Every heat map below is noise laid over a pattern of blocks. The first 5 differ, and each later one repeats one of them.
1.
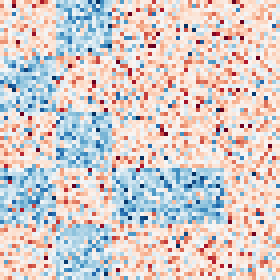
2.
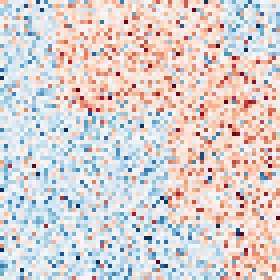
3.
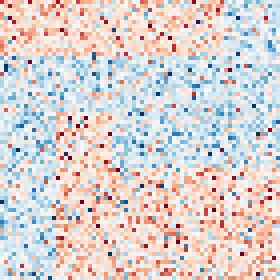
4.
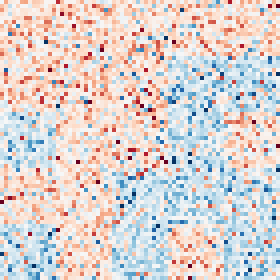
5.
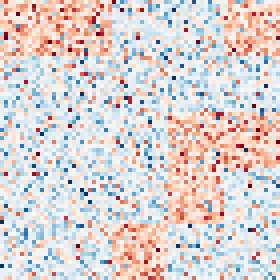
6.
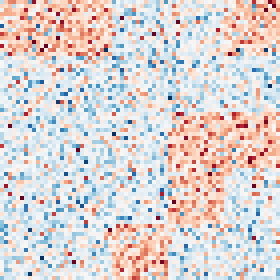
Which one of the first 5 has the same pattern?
5
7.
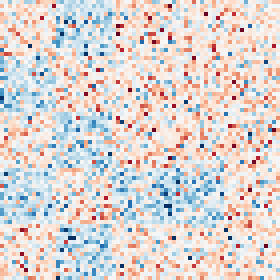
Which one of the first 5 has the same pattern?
1
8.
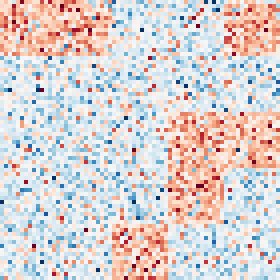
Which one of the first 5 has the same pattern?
5
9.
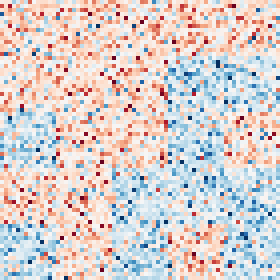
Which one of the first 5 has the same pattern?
4
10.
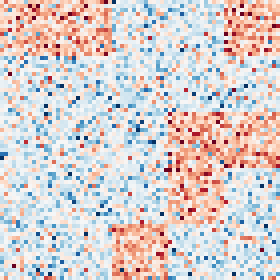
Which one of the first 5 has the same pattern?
5
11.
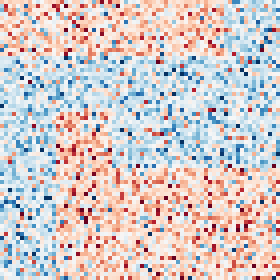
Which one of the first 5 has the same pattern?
3
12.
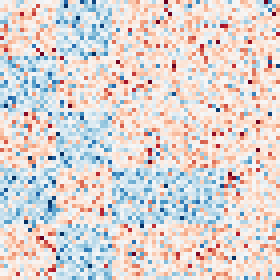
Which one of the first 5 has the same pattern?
1
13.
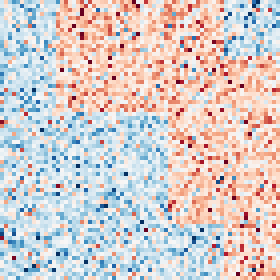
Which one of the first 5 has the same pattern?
2
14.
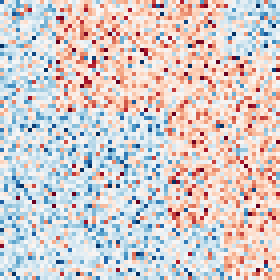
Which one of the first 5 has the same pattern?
2
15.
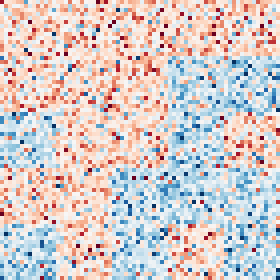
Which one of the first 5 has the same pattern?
4
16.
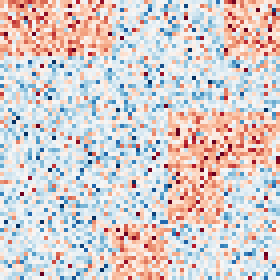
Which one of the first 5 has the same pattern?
5
